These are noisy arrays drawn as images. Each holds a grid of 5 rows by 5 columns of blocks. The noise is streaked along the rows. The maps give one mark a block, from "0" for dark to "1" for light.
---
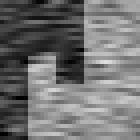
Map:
0 0 0 1 1
0 0 0 1 1
0 1 0 1 1
0 1 1 1 1
0 1 1 1 1
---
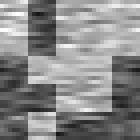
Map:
1 0 1 1 1
1 0 1 1 1
0 1 1 1 0
0 0 1 1 0
0 1 0 0 0
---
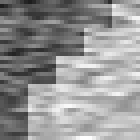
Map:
0 0 0 0 1
0 0 0 1 1
0 0 1 1 1
0 1 1 1 1
0 1 1 1 1
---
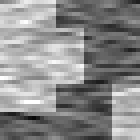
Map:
1 1 0 0 0
1 1 1 0 0
1 1 1 0 0
1 1 0 0 1
0 0 0 0 1
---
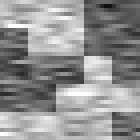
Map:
1 1 1 0 0
0 1 1 0 0
0 0 0 1 0
0 0 1 1 1
1 1 1 1 0
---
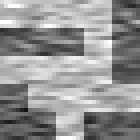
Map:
1 1 1 1 0
0 0 0 1 0
1 1 1 1 0
0 1 1 1 1
0 0 1 0 0
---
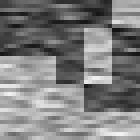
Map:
0 0 0 0 1
0 0 0 1 0
1 1 0 1 0
1 1 1 0 0
1 1 1 1 1
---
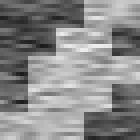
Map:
0 0 0 1 1
0 0 1 1 0
0 1 1 1 1
0 1 1 1 0
1 1 1 0 0
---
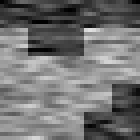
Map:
0 0 0 0 0
1 0 0 1 1
1 1 1 1 1
1 1 1 1 0
1 1 1 0 0
